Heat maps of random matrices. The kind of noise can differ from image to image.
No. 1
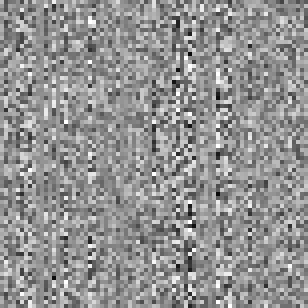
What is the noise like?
columns of uneven size
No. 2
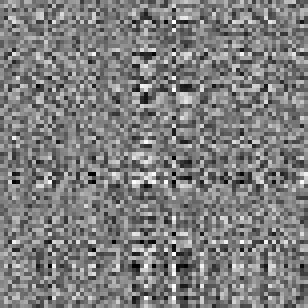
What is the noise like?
low rank plus noise
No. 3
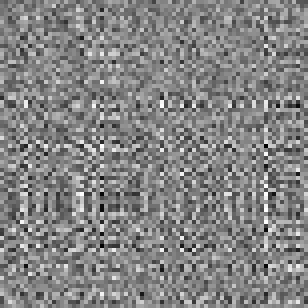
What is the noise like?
low rank plus noise
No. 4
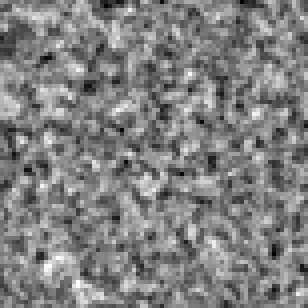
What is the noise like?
blotchy
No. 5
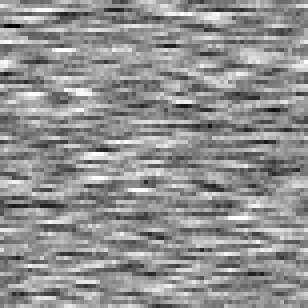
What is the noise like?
streaked along the rows
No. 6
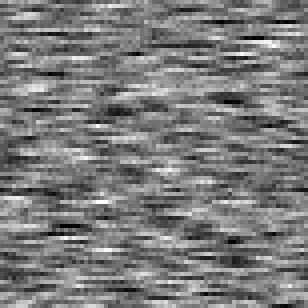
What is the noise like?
streaked along the rows
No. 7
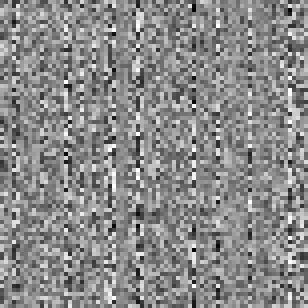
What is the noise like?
columns of uneven size
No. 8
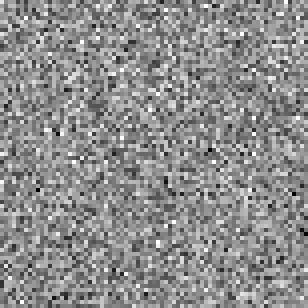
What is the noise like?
independent entries
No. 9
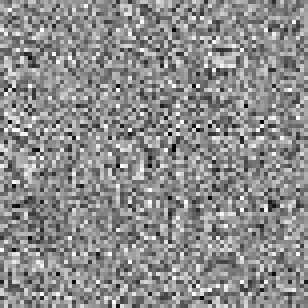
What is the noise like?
low rank plus noise
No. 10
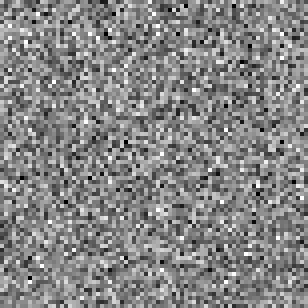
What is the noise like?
independent entries
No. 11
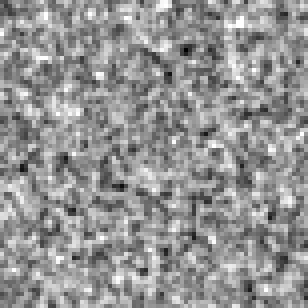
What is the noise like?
blotchy
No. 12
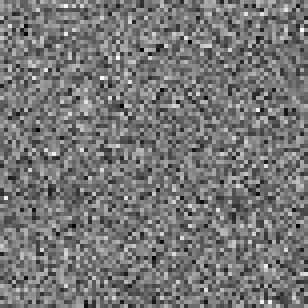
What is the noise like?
independent entries
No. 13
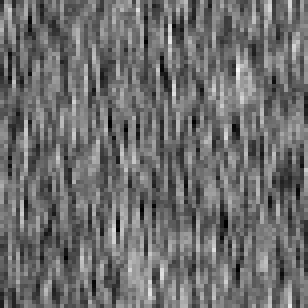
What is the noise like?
streaked along the columns
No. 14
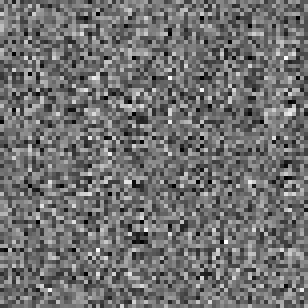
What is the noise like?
low rank plus noise
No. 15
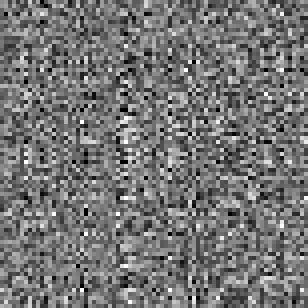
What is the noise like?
low rank plus noise
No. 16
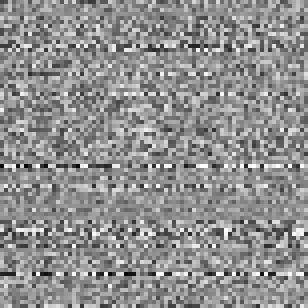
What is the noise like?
rows of uneven size
